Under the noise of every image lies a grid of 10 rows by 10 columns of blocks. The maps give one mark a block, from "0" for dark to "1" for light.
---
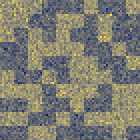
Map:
1 1 1 0 0 0 1 0 0 1
1 1 0 0 1 1 0 1 0 0
1 0 1 0 1 0 0 1 0 0
0 0 1 1 1 1 0 0 1 0
0 0 1 0 0 1 1 0 0 1
1 0 0 1 0 1 1 1 0 0
1 1 1 0 1 1 1 0 1 1
0 0 1 0 0 1 0 0 1 1
1 1 0 0 1 0 1 1 1 1
0 0 1 1 0 0 0 0 1 0
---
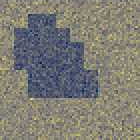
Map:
1 1 1 1 1 1 1 1 1 1
1 1 0 0 1 1 1 1 1 1
1 0 0 0 0 1 1 1 1 1
1 0 0 0 0 0 1 1 1 1
1 0 0 0 0 0 1 1 1 1
1 1 0 0 0 0 0 1 1 1
1 1 0 0 0 0 0 1 1 1
1 1 1 1 1 1 1 1 1 1
1 1 1 1 1 1 1 1 1 1
1 1 1 1 1 1 1 1 1 1
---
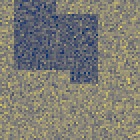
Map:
1 0 0 0 1 1 1 1 1 1
1 0 0 0 0 0 0 1 1 1
1 0 0 0 0 0 0 1 1 1
1 0 0 0 0 0 0 1 1 1
1 0 0 0 0 0 0 1 1 1
1 1 1 1 1 0 0 1 1 1
1 1 1 1 1 1 1 1 1 1
1 1 1 1 1 1 1 1 1 1
1 1 1 1 1 1 1 1 1 1
1 1 1 1 1 1 1 1 1 1
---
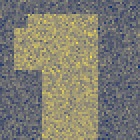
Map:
0 0 0 0 0 0 0 0 0 0
0 0 1 1 1 1 1 0 0 0
0 1 1 1 1 1 1 0 0 0
0 1 1 1 1 1 1 0 0 0
0 1 1 1 1 1 1 0 0 0
0 0 0 1 1 1 1 0 0 0
0 0 0 1 1 1 1 0 0 0
0 0 0 1 1 1 1 0 0 0
0 0 0 1 1 1 1 0 0 0
0 0 0 1 1 1 1 0 0 0
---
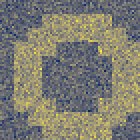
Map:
0 0 0 0 0 0 0 0 0 0
0 0 0 1 1 1 1 1 0 0
0 0 1 1 1 1 1 1 1 0
0 1 1 1 0 0 0 1 1 1
0 1 1 0 0 0 0 0 1 1
0 1 1 0 0 0 0 0 1 1
0 1 1 0 0 0 0 0 1 1
0 1 1 1 0 0 0 1 1 1
0 0 1 1 1 1 1 1 1 0
0 0 0 1 1 1 1 1 0 0
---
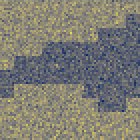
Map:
1 1 1 1 1 1 1 1 1 1
1 1 1 1 1 1 1 1 1 0
1 1 1 1 1 1 1 0 0 0
1 1 1 0 0 0 0 0 0 0
1 0 0 0 0 0 0 0 0 0
0 0 0 0 0 0 0 0 0 0
0 1 1 1 1 1 0 0 0 0
1 1 1 1 1 1 1 0 0 1
1 1 1 1 1 1 1 1 1 1
1 1 1 1 1 1 1 1 1 1
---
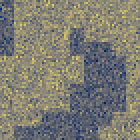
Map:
0 1 1 1 1 1 1 1 1 1
0 1 1 1 1 1 1 1 1 1
0 1 1 1 1 0 1 1 1 1
0 1 1 1 1 0 0 0 1 1
1 1 1 1 1 1 0 0 0 1
1 1 1 1 1 1 0 0 0 1
1 1 1 1 1 0 0 0 0 1
1 1 1 1 1 0 0 0 0 1
1 1 1 0 0 0 0 0 1 1
1 0 0 0 0 0 0 1 1 1
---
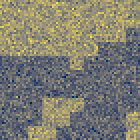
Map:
1 1 1 1 1 1 1 1 1 1
1 1 1 1 1 1 1 1 1 1
1 1 1 1 1 1 1 1 1 0
1 1 1 1 1 1 1 0 0 0
0 0 0 0 0 1 0 0 0 0
0 0 0 0 0 0 0 0 0 0
0 0 0 0 0 0 0 0 0 0
0 0 0 1 1 1 0 0 0 0
0 0 0 1 1 0 0 0 0 1
0 0 1 1 0 0 0 0 0 1
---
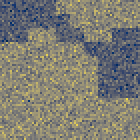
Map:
0 0 0 0 1 1 1 1 1 1
0 0 0 0 0 1 1 1 1 1
0 0 1 1 0 0 1 1 0 0
1 1 1 1 1 1 0 0 0 0
1 1 1 1 1 1 1 0 0 0
1 1 1 1 1 1 1 0 0 0
1 1 1 1 1 1 1 0 0 0
1 1 1 1 1 1 1 1 1 1
1 1 1 1 1 1 1 1 1 1
1 1 1 1 1 1 1 1 1 1
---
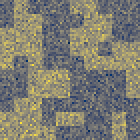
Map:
0 1 0 0 0 1 1 0 0 0
0 1 1 0 0 0 1 1 0 0
1 1 1 0 0 1 1 1 0 0
1 1 1 0 0 1 1 0 1 1
1 0 1 0 0 0 1 1 1 1
0 0 1 1 1 0 0 0 0 1
0 0 1 1 1 0 0 0 0 1
0 1 1 0 0 0 0 0 0 0
1 1 1 0 1 1 0 0 1 0
1 1 1 1 0 0 0 0 1 0
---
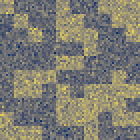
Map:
1 0 0 0 1 0 0 1 1 1
0 1 0 0 1 1 0 0 1 1
0 0 1 0 1 1 1 0 0 1
0 0 0 0 0 0 1 0 0 0
0 0 0 0 1 1 0 0 0 0
0 1 1 1 0 0 0 0 1 0
0 1 1 0 1 0 1 1 1 1
0 0 0 0 1 1 1 1 1 0
1 0 0 0 1 1 1 0 1 1
1 1 1 0 0 0 1 0 0 0
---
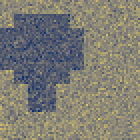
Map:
1 1 1 1 1 1 1 1 1 1
1 0 0 0 0 1 1 1 1 1
0 0 0 0 0 0 1 1 1 1
0 0 0 0 0 0 1 1 1 1
0 0 0 0 0 0 1 1 1 1
1 0 0 0 0 1 1 1 1 1
1 1 0 0 1 1 1 1 1 1
1 1 0 0 1 1 1 1 1 1
1 1 1 1 1 1 1 1 1 1
1 1 1 1 1 1 1 1 1 1
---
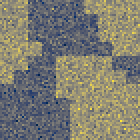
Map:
1 1 0 0 0 0 1 1 1 1
1 1 0 0 0 0 0 1 1 1
1 1 0 0 0 0 0 1 1 1
1 1 1 0 0 0 0 0 1 1
1 1 0 0 1 1 1 1 0 0
1 0 0 0 1 1 1 1 1 0
0 0 0 0 1 1 1 1 1 1
0 0 0 0 0 1 1 1 1 1
0 0 0 0 0 1 1 1 1 1
0 0 0 0 0 1 1 1 1 1
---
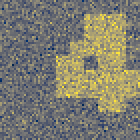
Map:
0 0 0 0 0 0 0 0 0 0
0 0 0 0 0 0 1 1 1 0
0 0 0 0 0 0 1 1 1 0
0 0 0 0 0 1 1 1 1 0
0 0 0 0 1 1 0 1 1 0
0 0 0 0 1 1 1 1 1 1
0 0 0 0 1 1 1 1 1 1
0 0 0 0 0 0 0 1 1 0
0 0 0 0 0 0 0 0 0 0
0 0 0 0 0 0 0 0 0 0
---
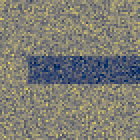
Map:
1 1 1 1 1 1 1 1 1 1
1 1 1 1 1 1 1 1 1 1
1 1 1 1 1 1 1 1 1 1
1 1 1 1 1 1 1 1 1 1
1 1 0 0 0 0 0 0 0 0
1 1 0 0 0 0 0 0 0 0
1 1 1 1 1 1 1 1 1 1
1 1 1 1 1 1 1 1 1 1
1 1 1 1 1 1 1 1 1 1
1 1 1 1 1 1 1 1 1 1
